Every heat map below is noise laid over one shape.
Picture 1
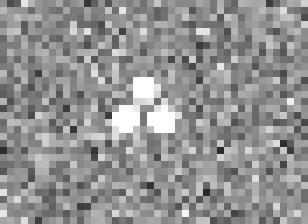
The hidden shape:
three dots
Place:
centre
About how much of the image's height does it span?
a quarter
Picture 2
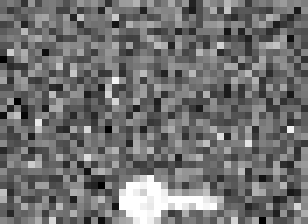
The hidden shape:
lollipop
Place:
bottom middle
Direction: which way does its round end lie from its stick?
left
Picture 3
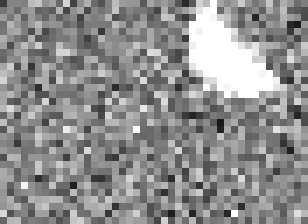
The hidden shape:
half disc
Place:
top right
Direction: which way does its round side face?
down and left
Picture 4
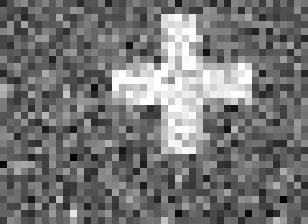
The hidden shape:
cross
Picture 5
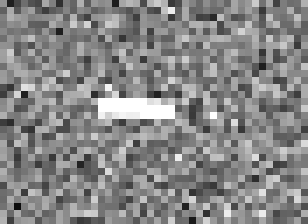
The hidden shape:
bar
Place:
centre
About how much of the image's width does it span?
a quarter
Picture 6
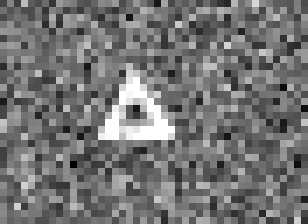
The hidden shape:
triangle frame
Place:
centre
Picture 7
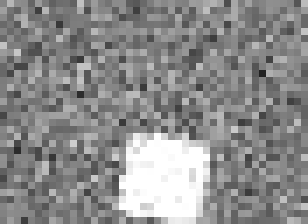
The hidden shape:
square
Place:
bottom middle
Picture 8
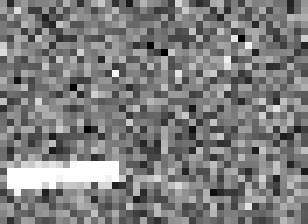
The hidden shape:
bar
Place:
bottom left
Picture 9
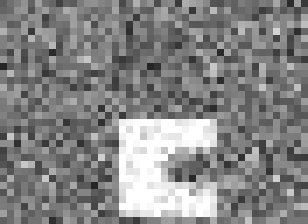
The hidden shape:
square with a notch
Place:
bottom middle
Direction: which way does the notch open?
right
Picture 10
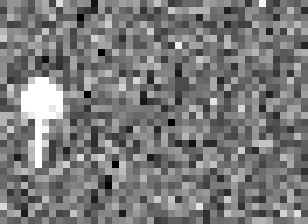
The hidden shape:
lollipop
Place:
middle left
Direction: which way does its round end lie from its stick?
up
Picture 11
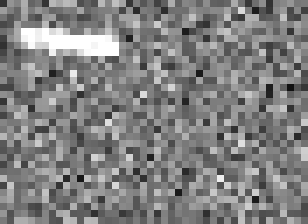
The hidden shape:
bar
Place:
top left
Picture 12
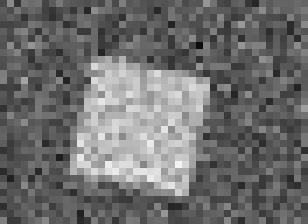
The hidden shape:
square
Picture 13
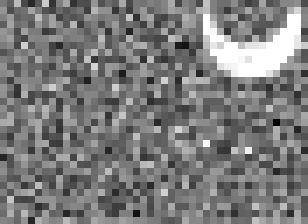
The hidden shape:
crescent
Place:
top right
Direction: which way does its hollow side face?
up
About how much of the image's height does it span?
a third
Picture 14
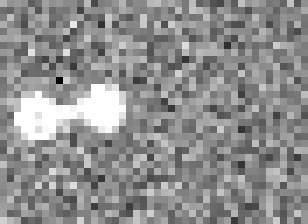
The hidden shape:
dumbbell
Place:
middle left
